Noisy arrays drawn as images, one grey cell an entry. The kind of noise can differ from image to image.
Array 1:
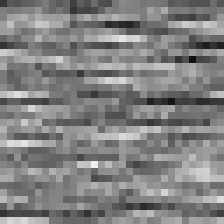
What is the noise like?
streaked along the rows
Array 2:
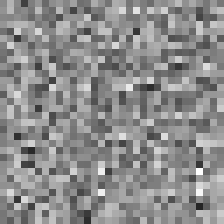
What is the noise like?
low rank plus noise
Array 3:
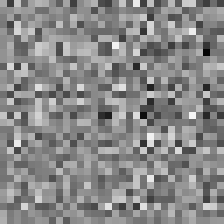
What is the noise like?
low rank plus noise
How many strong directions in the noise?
two
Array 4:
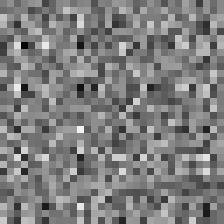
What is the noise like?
low rank plus noise
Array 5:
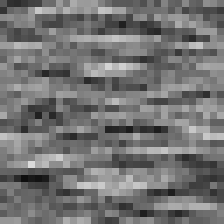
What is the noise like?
streaked along the rows
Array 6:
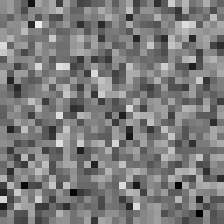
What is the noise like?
low rank plus noise
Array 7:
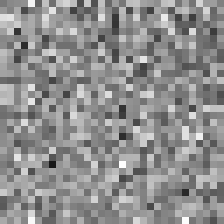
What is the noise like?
low rank plus noise
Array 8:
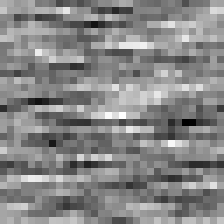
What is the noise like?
streaked along the rows
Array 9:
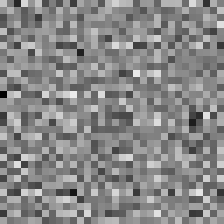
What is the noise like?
low rank plus noise
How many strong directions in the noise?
one
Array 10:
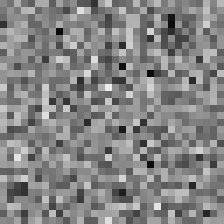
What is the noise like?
low rank plus noise
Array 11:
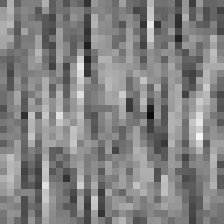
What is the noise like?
streaked along the columns
